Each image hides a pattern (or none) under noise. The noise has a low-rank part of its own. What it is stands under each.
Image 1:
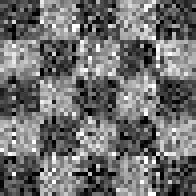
a checkerboard
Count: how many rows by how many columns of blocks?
5 by 5
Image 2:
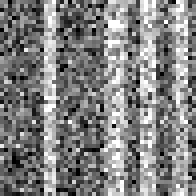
bands of columns
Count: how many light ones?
4
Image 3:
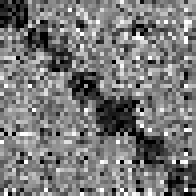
blocks along the diagonal
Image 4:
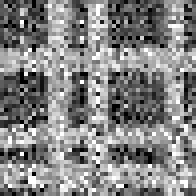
bands of rows crossing bands of columns
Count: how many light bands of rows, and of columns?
3 and 3
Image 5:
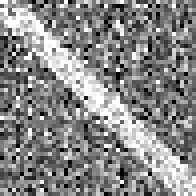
a diagonal band
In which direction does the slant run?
top left to bottom right
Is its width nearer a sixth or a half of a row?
a sixth
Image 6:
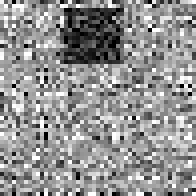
one block
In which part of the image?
top middle
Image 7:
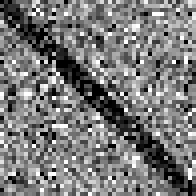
a diagonal band
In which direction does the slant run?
top left to bottom right
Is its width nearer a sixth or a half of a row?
a sixth
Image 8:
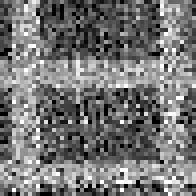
bands of rows crossing bands of columns
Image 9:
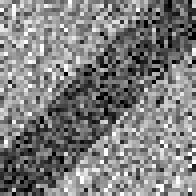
a diagonal band
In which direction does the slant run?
bottom left to top right
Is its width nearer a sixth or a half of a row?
a half
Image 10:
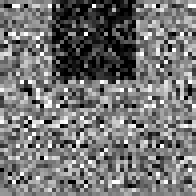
one block
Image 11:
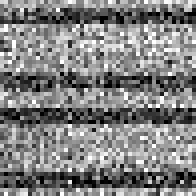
bands of rows
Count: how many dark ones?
4
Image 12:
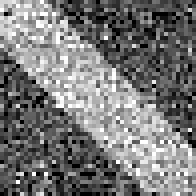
a diagonal band
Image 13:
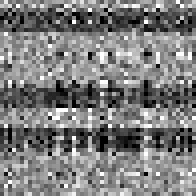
bands of rows
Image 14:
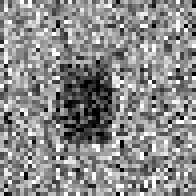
one block
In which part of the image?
centre
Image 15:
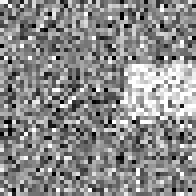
one block
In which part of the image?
middle right
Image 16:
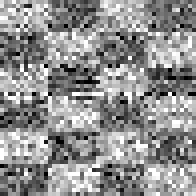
a checkerboard
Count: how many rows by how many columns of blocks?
6 by 4
